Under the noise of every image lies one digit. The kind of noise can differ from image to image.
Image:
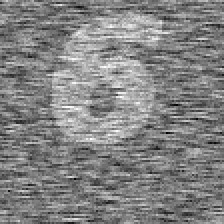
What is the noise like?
streaked along the rows
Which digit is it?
6
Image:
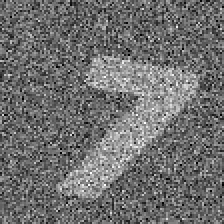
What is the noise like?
independent entries
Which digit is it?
7
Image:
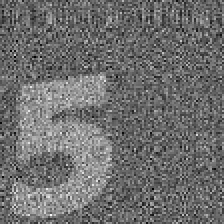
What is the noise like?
low rank plus noise
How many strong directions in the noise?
one
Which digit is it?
5
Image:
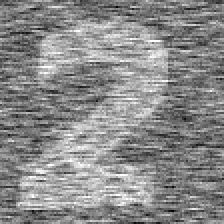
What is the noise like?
streaked along the rows
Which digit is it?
2
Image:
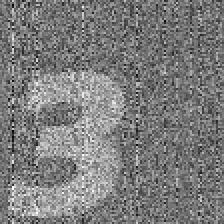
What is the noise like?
columns of uneven size
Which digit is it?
3
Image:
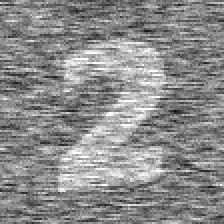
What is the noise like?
streaked along the rows
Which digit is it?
2
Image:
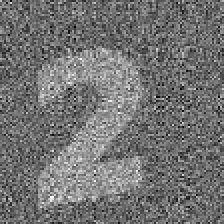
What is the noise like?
low rank plus noise
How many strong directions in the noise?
three or four
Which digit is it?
2
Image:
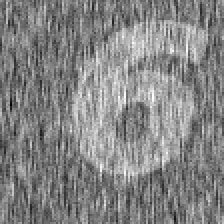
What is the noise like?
streaked along the columns
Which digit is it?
6
